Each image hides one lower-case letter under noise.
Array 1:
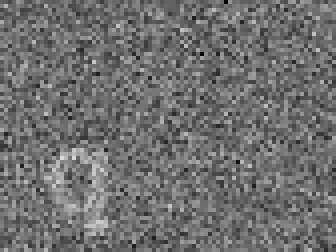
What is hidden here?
light q, bottom left
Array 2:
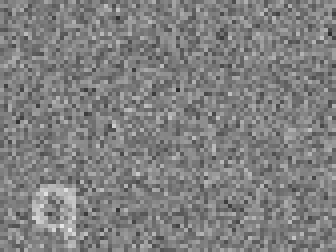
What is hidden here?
light q, bottom left
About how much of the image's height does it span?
a quarter
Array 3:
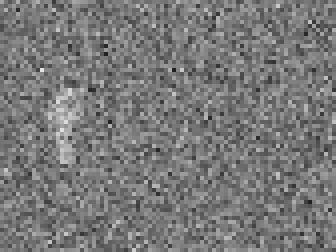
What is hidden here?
light f, middle left
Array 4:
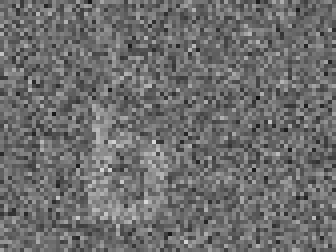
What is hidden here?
light b
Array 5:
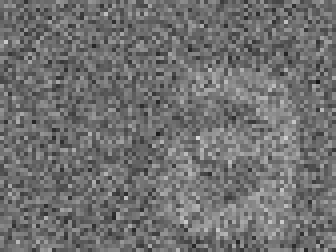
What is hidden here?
light a
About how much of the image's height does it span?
two thirds
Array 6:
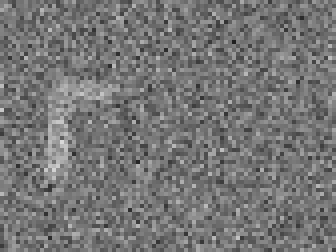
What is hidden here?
light r, middle left
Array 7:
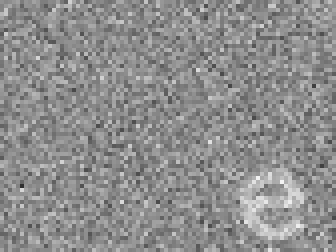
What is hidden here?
light e, bottom right
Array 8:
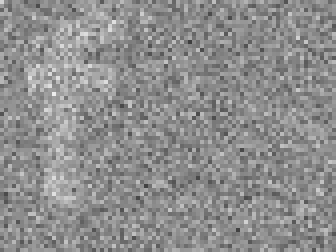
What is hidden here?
light f
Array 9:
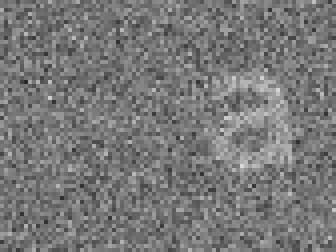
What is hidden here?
light a, middle right
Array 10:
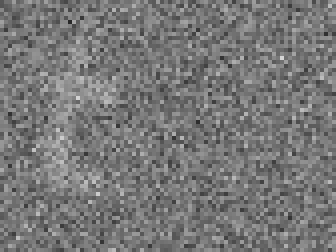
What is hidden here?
light t
